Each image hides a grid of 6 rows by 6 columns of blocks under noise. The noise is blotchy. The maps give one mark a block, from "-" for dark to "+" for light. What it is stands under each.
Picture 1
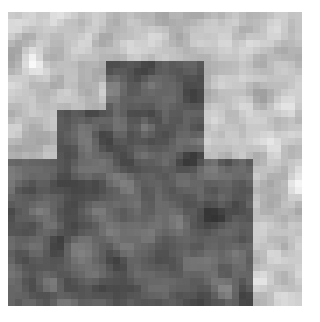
+ + + + + +
+ + - - + +
+ - - - + +
- - - - - +
- - - - - +
- - - - - +
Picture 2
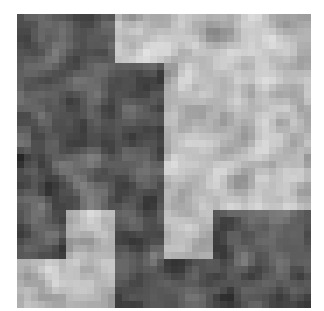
- - + + + +
- - - + + +
- - - + + +
- - - + + +
- + - + - -
+ + - - - -
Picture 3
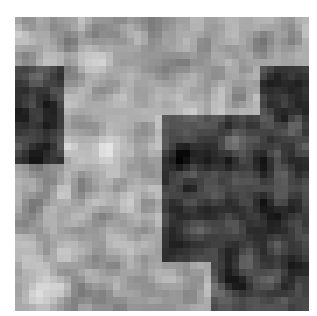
+ + + + + +
- + + + + -
- + + - - -
+ + + - - -
+ + + - - -
+ + + + - -
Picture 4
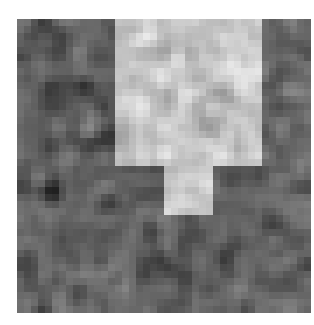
- - + + + -
- - + + + -
- - + + + -
- - - + - -
- - - - - -
- - - - - -
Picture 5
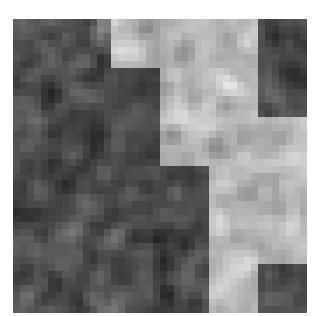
- - + + + -
- - - + + -
- - - + + +
- - - - + +
- - - - + +
- - - - + -
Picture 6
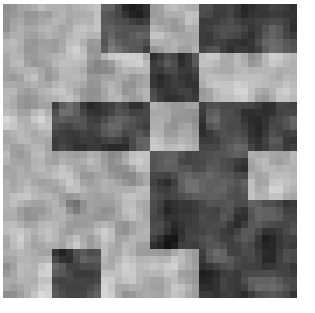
+ + - + - -
+ + + - + +
+ - - + - -
+ + + - - +
+ + + - - -
+ - + + - -
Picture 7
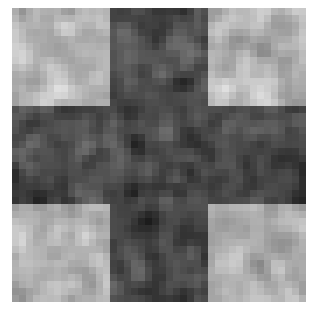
+ + - - + +
+ + - - + +
- - - - - -
- - - - - -
+ + - - + +
+ + - - + +
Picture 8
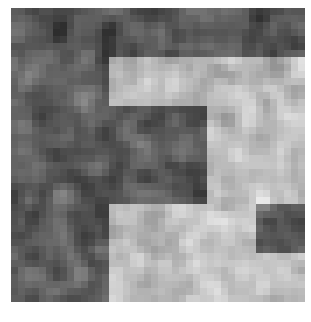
- - - - - -
- - + + + +
- - - - + +
- - - - + +
- - + + + -
- - + + + +
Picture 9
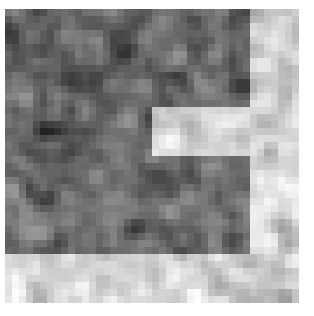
- - - - - +
- - - - - +
- - - + + +
- - - - - +
- - - - - +
+ + + + + +
